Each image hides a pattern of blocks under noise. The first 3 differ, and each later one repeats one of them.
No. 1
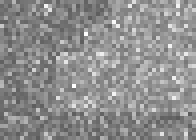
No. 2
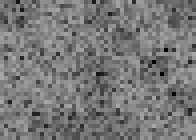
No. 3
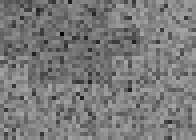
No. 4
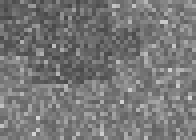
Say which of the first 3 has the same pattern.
3
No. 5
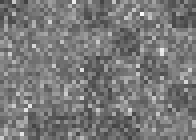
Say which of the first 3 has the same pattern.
2
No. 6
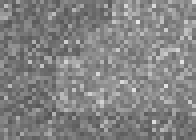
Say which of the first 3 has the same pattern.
1
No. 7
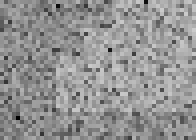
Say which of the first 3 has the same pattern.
1
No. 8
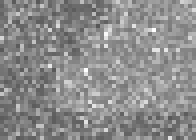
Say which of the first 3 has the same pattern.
1
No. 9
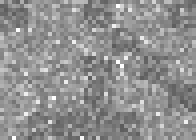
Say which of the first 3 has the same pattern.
2
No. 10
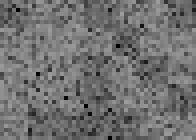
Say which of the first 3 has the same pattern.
2
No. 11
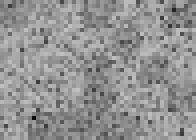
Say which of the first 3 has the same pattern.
2
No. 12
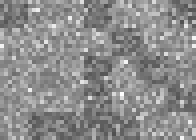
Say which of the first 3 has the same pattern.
2
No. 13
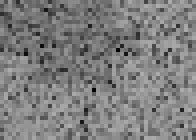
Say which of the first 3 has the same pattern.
3
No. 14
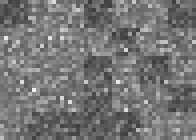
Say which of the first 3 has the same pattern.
2
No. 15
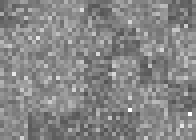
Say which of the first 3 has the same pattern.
2
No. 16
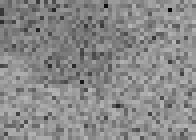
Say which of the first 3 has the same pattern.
3
